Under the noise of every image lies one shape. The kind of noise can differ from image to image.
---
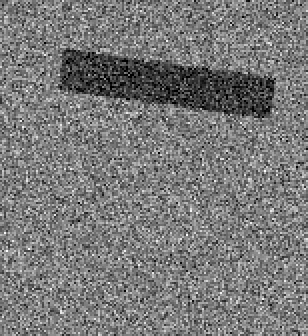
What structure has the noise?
independent entries
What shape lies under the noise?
bar
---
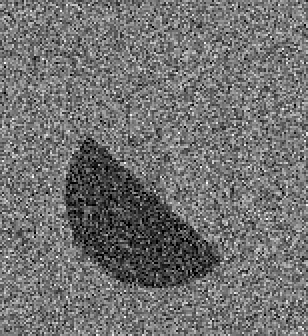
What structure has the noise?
independent entries
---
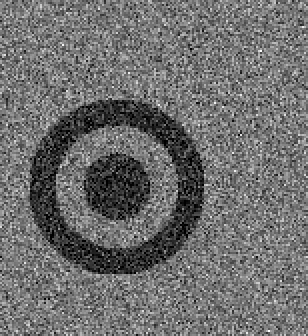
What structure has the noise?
low rank plus noise
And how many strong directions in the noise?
two
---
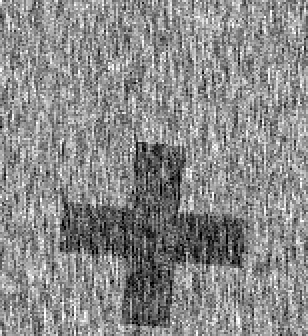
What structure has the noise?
streaked along the columns
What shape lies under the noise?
cross
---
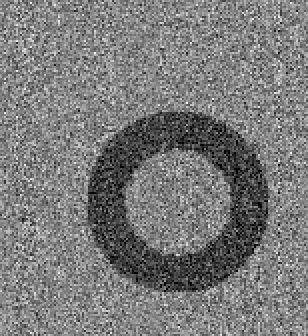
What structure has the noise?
columns of uneven size
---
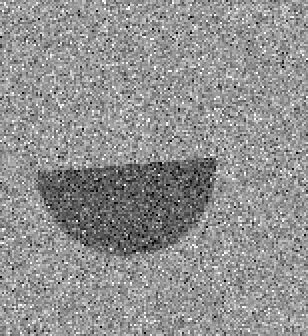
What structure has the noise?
heavy tails
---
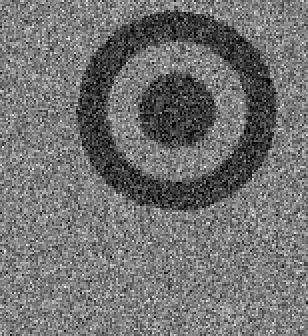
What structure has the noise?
independent entries
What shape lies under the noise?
bullseye
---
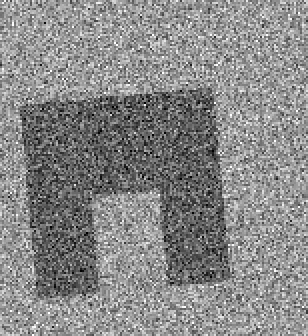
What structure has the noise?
low rank plus noise
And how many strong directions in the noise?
one
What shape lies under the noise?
square with a notch
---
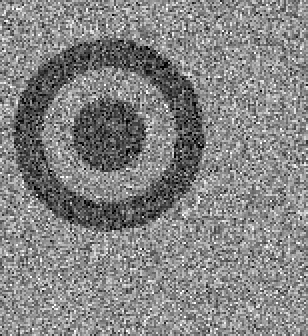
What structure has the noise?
low rank plus noise
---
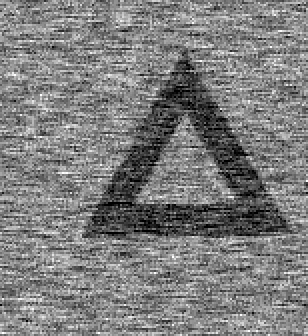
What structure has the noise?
streaked along the rows
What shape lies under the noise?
triangle frame
